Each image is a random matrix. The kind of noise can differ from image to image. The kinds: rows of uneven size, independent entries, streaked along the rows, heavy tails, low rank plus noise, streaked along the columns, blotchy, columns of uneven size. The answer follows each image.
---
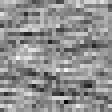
streaked along the rows
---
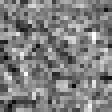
blotchy
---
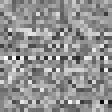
rows of uneven size
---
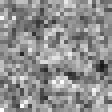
blotchy
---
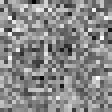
low rank plus noise
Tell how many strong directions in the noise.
three or four
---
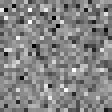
heavy tails
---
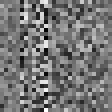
columns of uneven size
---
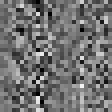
columns of uneven size
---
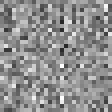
low rank plus noise
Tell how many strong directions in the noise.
one
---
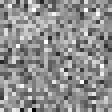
independent entries
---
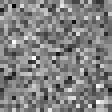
independent entries
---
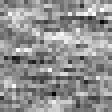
streaked along the rows
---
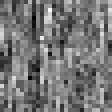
streaked along the columns
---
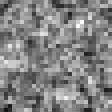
blotchy
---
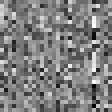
columns of uneven size
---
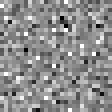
heavy tails
